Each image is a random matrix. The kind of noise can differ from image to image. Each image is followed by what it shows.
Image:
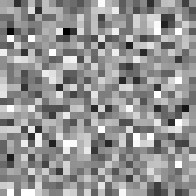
low rank plus noise
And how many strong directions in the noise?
two
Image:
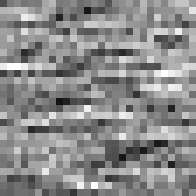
streaked along the rows
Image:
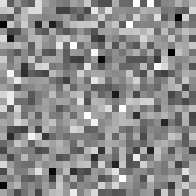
independent entries
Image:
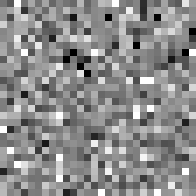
heavy tails
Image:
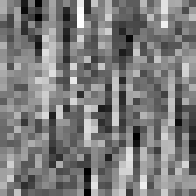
streaked along the columns
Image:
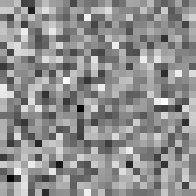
independent entries
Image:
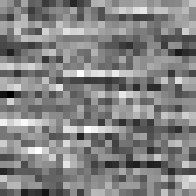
streaked along the rows
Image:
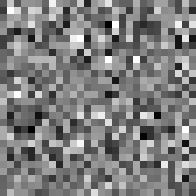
low rank plus noise
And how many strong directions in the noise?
five to eight
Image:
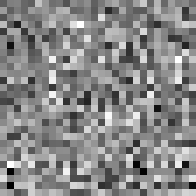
low rank plus noise
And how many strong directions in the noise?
five to eight
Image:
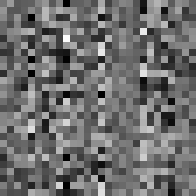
columns of uneven size
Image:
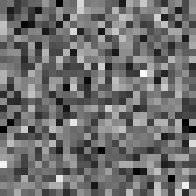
independent entries
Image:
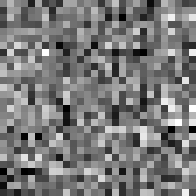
low rank plus noise
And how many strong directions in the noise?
three or four
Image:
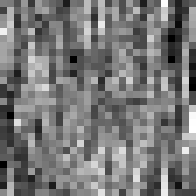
streaked along the columns
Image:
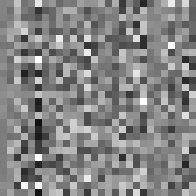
columns of uneven size
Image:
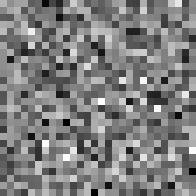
low rank plus noise
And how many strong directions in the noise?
five to eight
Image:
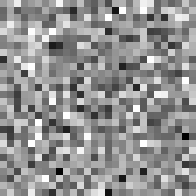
independent entries
